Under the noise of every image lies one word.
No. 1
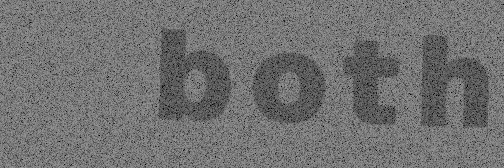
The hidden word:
both
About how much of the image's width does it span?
two thirds
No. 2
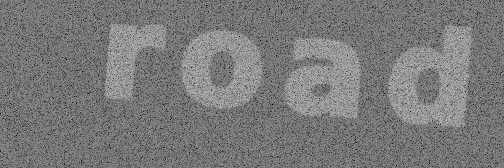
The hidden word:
road
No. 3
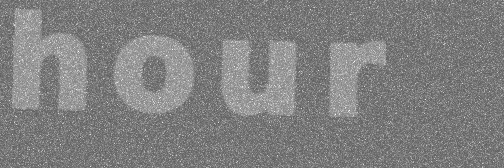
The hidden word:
hour
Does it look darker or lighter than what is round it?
lighter
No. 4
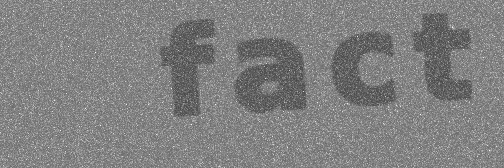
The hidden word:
fact
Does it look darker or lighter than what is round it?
darker
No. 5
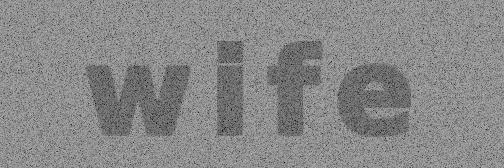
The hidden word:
wife
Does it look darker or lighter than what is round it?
darker
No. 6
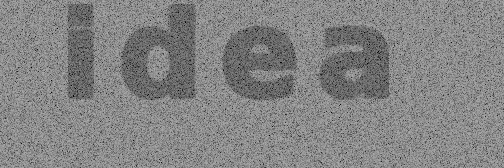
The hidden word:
idea
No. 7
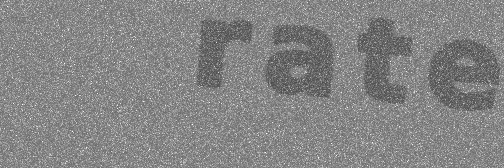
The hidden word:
rate
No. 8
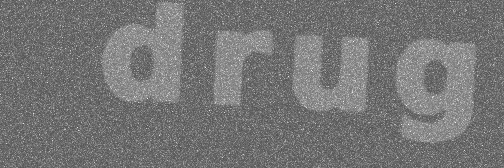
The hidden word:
drug
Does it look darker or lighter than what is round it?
lighter
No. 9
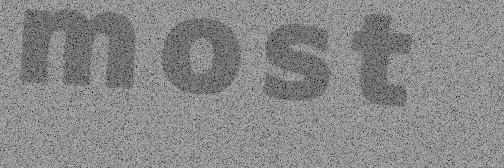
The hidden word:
most
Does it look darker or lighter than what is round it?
darker
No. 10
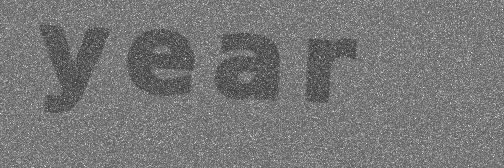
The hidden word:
year
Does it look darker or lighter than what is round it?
darker
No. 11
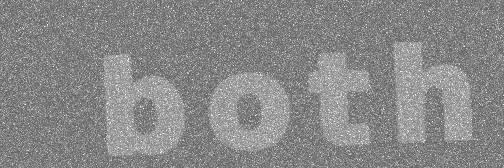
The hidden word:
both
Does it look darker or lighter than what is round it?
lighter
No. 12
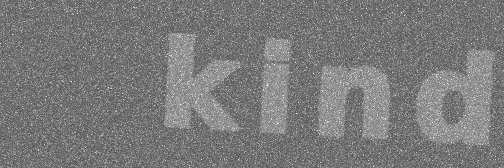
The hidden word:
kind
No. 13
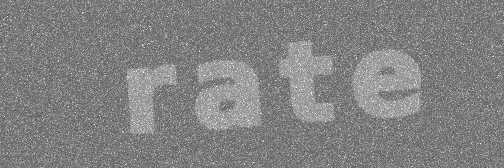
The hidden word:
rate
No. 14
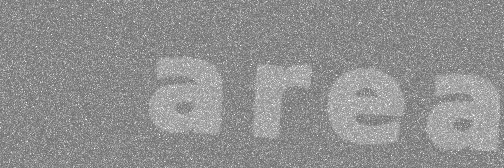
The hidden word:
area
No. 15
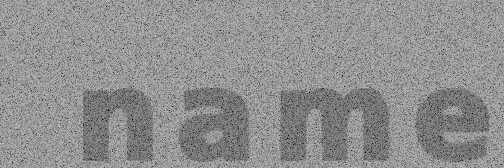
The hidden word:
name
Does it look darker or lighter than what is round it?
darker
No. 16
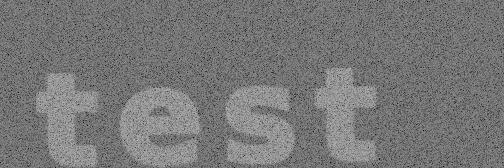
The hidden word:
test
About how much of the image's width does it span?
two thirds
